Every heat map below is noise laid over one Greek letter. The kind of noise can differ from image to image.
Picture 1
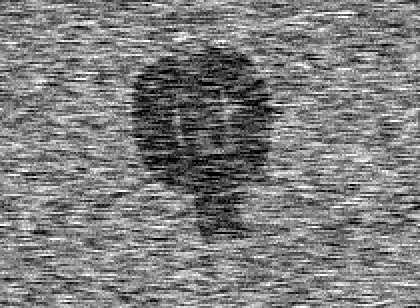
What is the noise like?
streaked along the rows
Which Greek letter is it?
phi
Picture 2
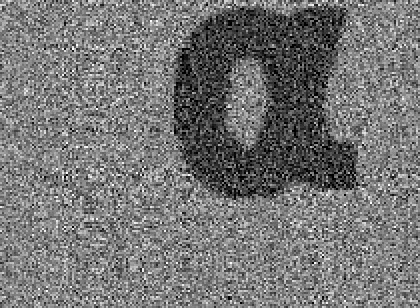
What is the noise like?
low rank plus noise
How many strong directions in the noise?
three or four
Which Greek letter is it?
alpha
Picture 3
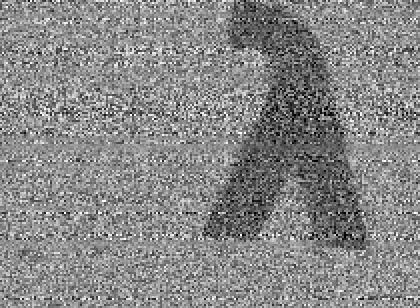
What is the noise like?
rows of uneven size
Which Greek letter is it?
lambda
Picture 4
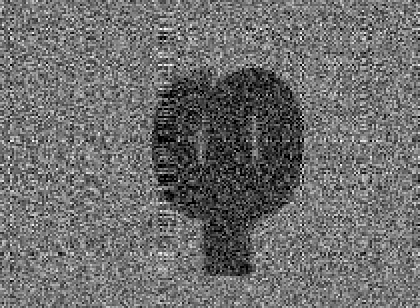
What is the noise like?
low rank plus noise
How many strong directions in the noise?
one
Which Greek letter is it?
phi
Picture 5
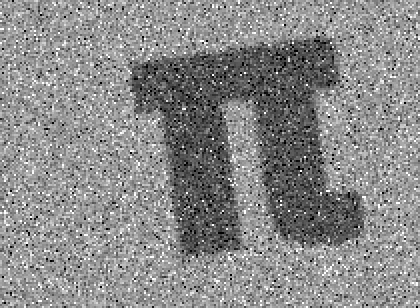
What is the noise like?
heavy tails
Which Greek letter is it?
pi
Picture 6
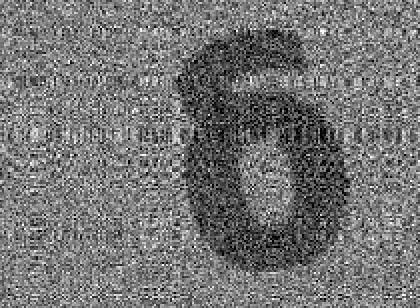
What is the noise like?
low rank plus noise
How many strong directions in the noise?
one
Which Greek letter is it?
delta
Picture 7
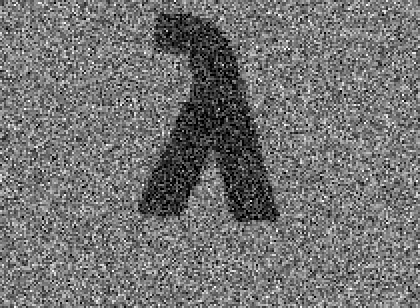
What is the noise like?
independent entries
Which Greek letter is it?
lambda
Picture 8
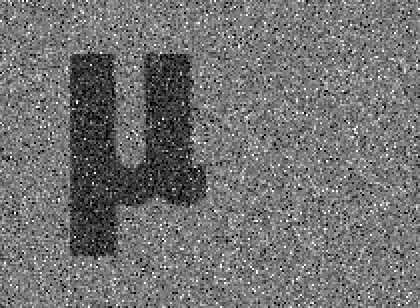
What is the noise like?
heavy tails
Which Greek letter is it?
mu
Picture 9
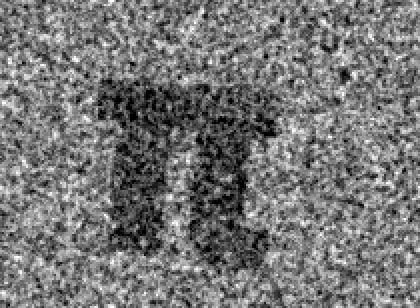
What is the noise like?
blotchy
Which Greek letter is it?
pi
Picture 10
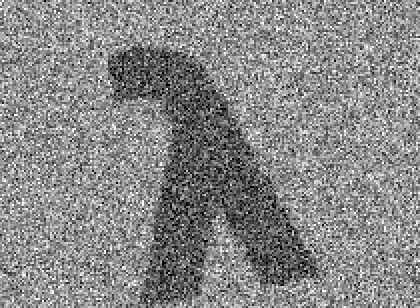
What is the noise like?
independent entries
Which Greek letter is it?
lambda
